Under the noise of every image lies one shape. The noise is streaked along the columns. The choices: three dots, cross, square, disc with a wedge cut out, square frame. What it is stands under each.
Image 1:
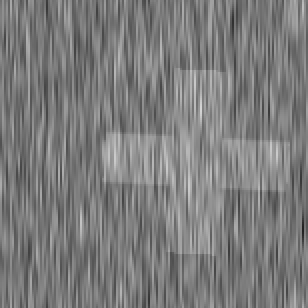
cross
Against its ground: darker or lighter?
lighter
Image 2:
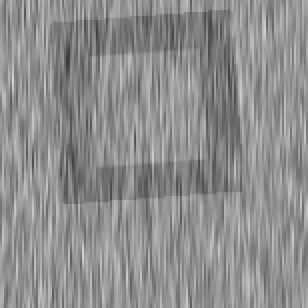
square frame
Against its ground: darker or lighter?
darker
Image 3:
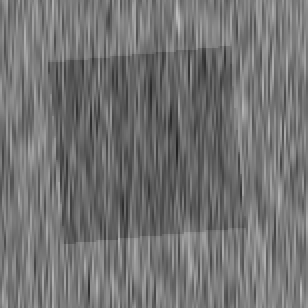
square
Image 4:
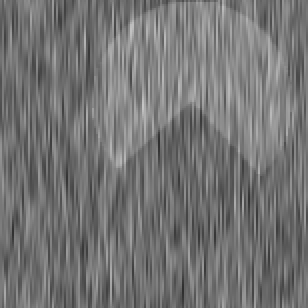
disc with a wedge cut out
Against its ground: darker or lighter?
lighter
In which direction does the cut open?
down
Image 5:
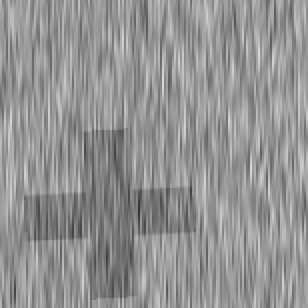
cross
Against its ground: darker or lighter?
darker
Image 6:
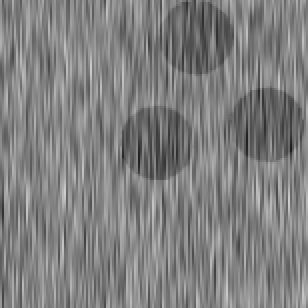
three dots
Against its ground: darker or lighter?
darker
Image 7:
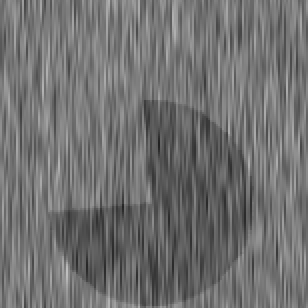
disc with a wedge cut out
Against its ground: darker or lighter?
darker
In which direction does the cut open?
up and left
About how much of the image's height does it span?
two thirds
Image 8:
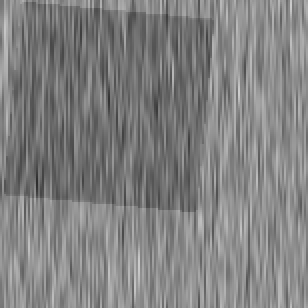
square
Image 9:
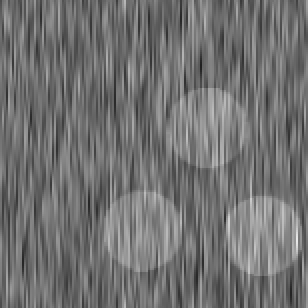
three dots
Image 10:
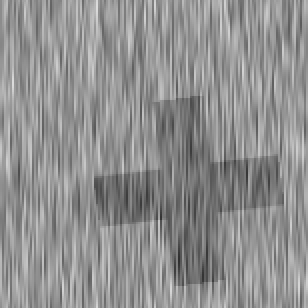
cross
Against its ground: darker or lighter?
darker
